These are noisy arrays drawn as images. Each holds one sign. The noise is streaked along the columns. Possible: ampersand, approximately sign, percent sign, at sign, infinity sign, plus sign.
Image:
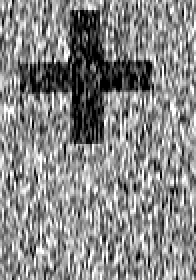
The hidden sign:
plus sign
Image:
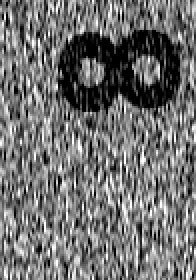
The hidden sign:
infinity sign
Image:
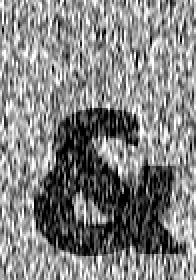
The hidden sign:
ampersand
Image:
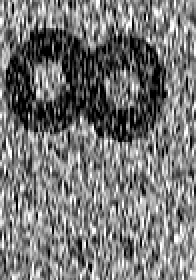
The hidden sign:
infinity sign
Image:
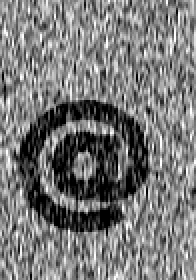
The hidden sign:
at sign
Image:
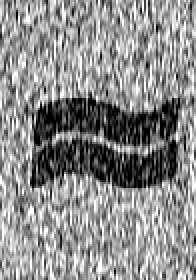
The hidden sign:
approximately sign
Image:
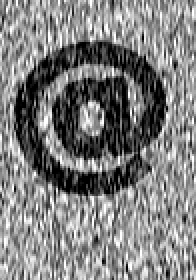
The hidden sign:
at sign
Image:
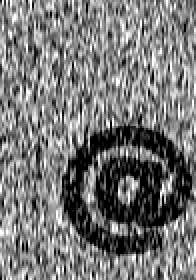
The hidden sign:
at sign
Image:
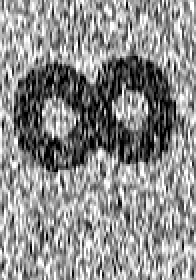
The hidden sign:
infinity sign
